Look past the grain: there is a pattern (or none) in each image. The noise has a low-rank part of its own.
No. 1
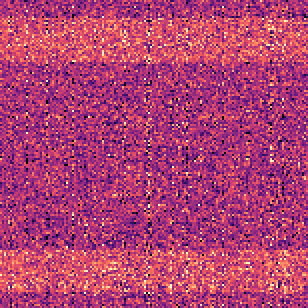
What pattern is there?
bands of rows
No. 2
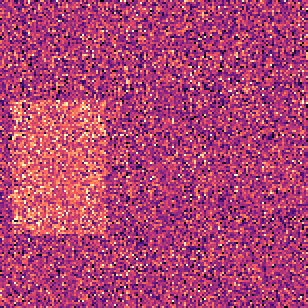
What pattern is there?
one block
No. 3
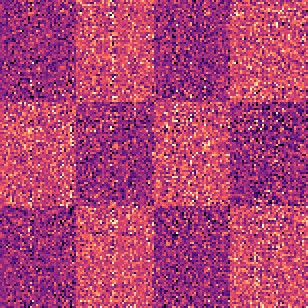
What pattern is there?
a checkerboard
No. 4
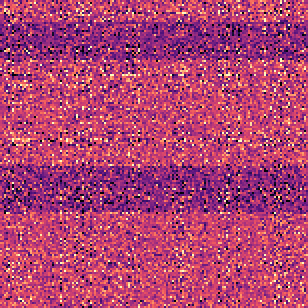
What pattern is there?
bands of rows
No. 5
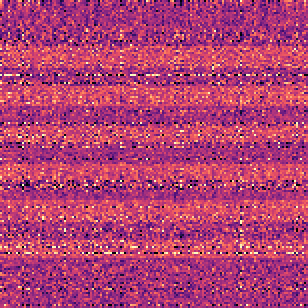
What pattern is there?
bands of rows
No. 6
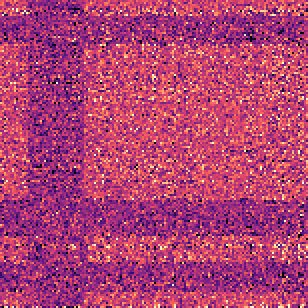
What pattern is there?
bands of rows crossing bands of columns
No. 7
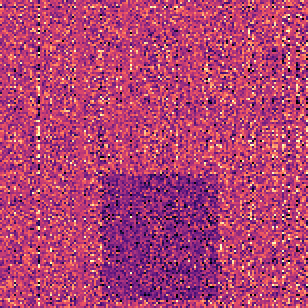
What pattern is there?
one block
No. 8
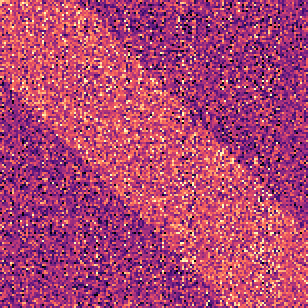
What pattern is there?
a diagonal band
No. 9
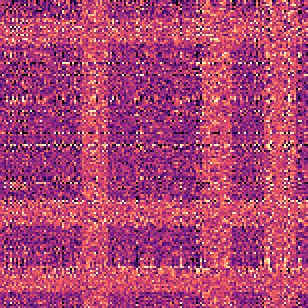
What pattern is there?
bands of rows crossing bands of columns
